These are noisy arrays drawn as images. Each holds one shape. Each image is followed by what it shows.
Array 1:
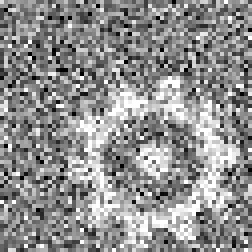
gear
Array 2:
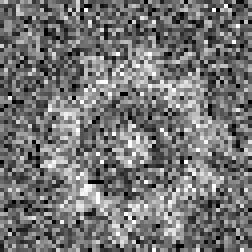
gear
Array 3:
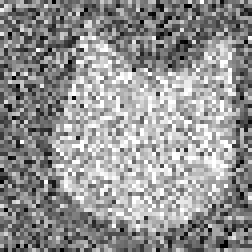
cat's head
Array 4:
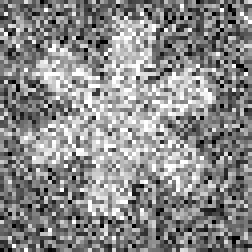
asterisk
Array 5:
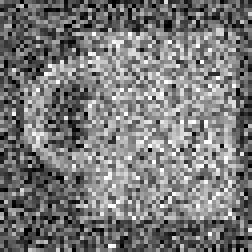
cup
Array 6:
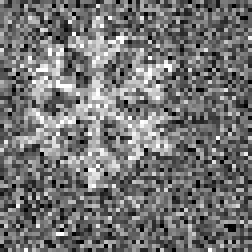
snowflake
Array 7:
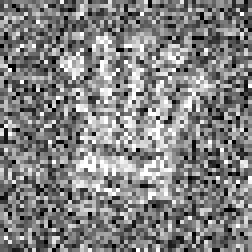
chess queen
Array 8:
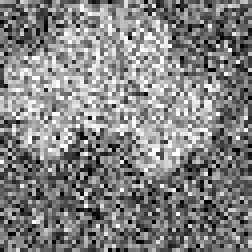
car
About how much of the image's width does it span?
nearly all
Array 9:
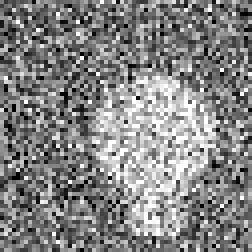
light bulb
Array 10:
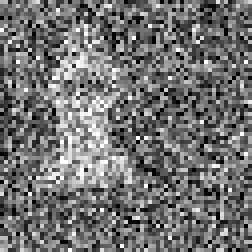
chess bishop
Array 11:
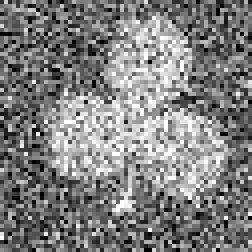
club
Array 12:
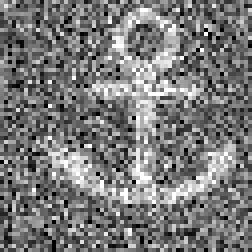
anchor
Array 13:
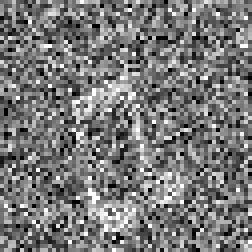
pair of musical notes
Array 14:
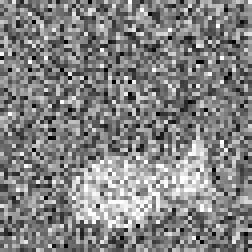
fish
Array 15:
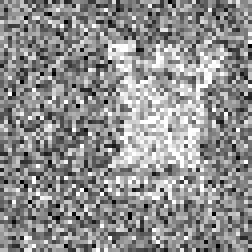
chess rook
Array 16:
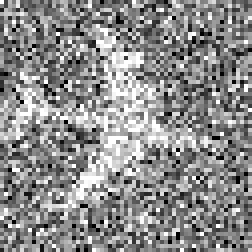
airplane
